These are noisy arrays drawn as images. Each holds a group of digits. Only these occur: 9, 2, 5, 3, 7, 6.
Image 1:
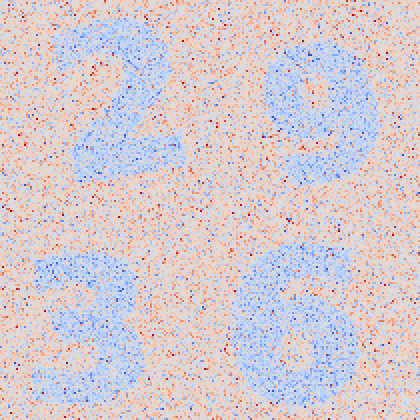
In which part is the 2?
top left
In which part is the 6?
bottom right
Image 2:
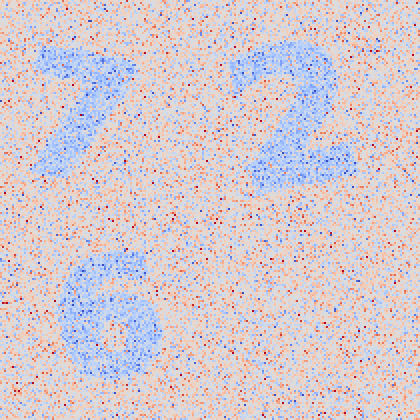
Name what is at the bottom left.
6
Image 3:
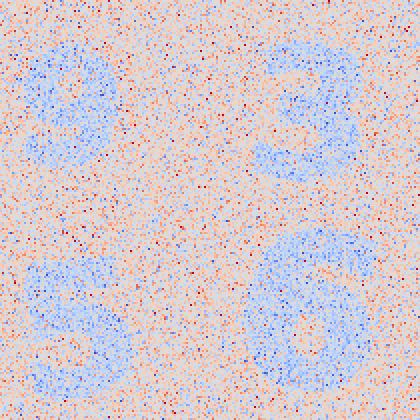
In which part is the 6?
bottom right
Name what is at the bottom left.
5
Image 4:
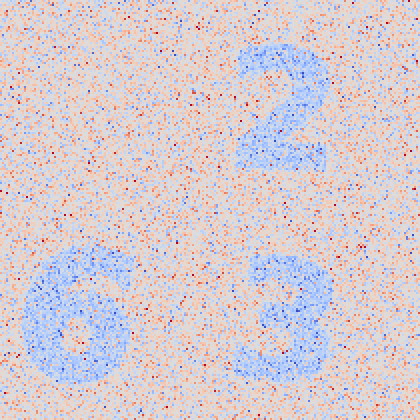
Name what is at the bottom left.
6
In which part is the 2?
top right
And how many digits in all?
3
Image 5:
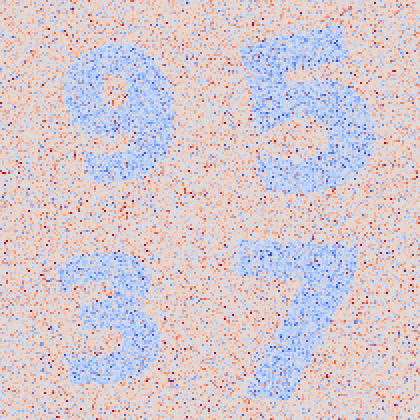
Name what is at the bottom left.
3
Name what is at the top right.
5
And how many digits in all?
4
